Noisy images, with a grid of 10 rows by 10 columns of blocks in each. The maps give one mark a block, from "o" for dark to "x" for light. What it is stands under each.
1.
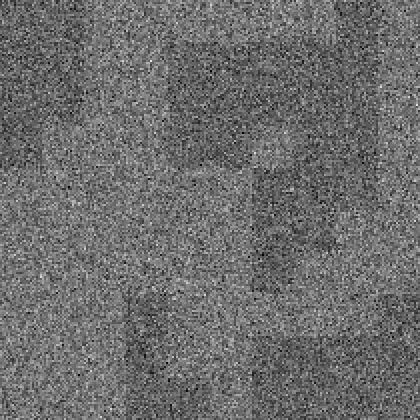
ooxxxxxxox
ooxxooooox
ooxxooooox
oxxxooxoox
xxxxxxooox
xxxxxxooxx
xxxxxxoxxx
xxxoxxxxxo
xxxoxxoooo
xxxooxoooo
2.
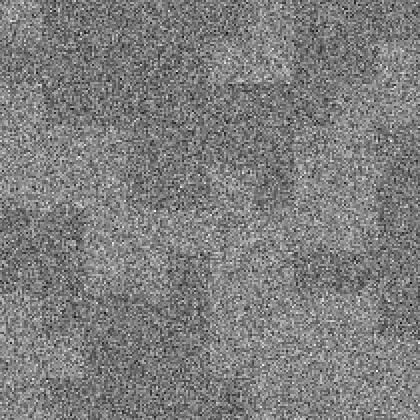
xoooooxooo
oooooxxoox
xoooooooxx
xxxooooxxo
xxxooxoxxo
ooxxxxxxxo
ooxxoxxooo
xooooxxxxo
xxoooxxxxx
xoooooxxxx
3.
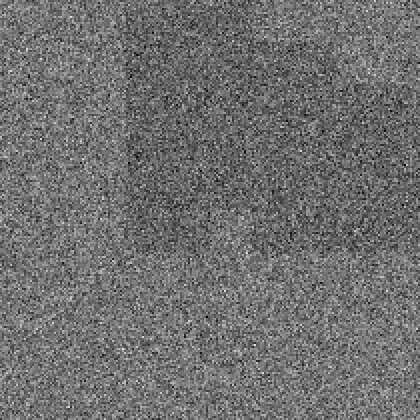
xxxoooxxxx
xxxoooooxx
xxxooooooo
xxxooooooo
xxxooooooo
xxxooxoooo
xxxxxxxxxx
xxxxxxxxxx
xxxxxxxxxx
xxxxxxxxxx
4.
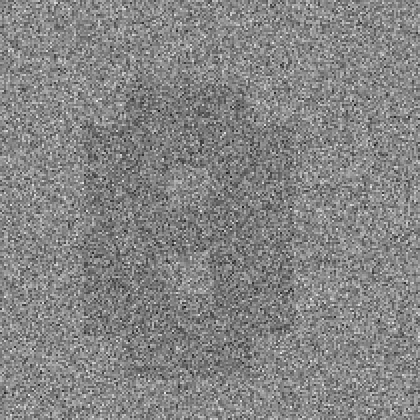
xxxxxxxxxx
xxxxxxxxxx
xxxoooxxxx
xxoooooxxx
xxooxooxxx
xxoooooxxx
xxooxooxxx
xxoooooxxx
xxxoooxxxx
xxxxxxxxxx
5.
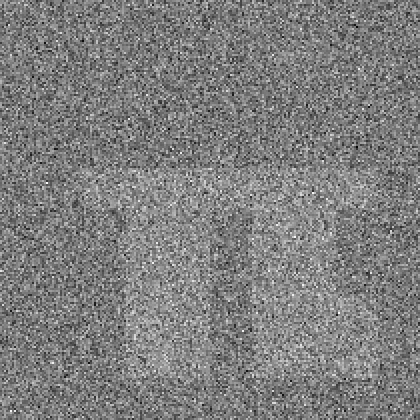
oooooooooo
oooooooooo
oooooooooo
oooooooooo
ooxxxxxxxo
oooxxoxxoo
oooxxoxxoo
oooxxoxxxo
oooxxoxxxo
oooooooooo
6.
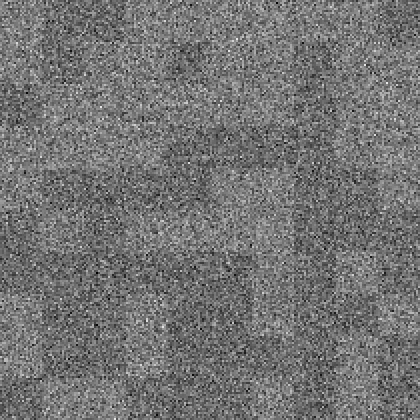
xooxxxxxxo
xoxxoxxoxx
oxxxxxxoxx
xxxxooooxx
xooooxxoox
oxoxxxxooo
ooooooxoxo
xooxooxoox
xooxooooxo
oxxoooxoxo
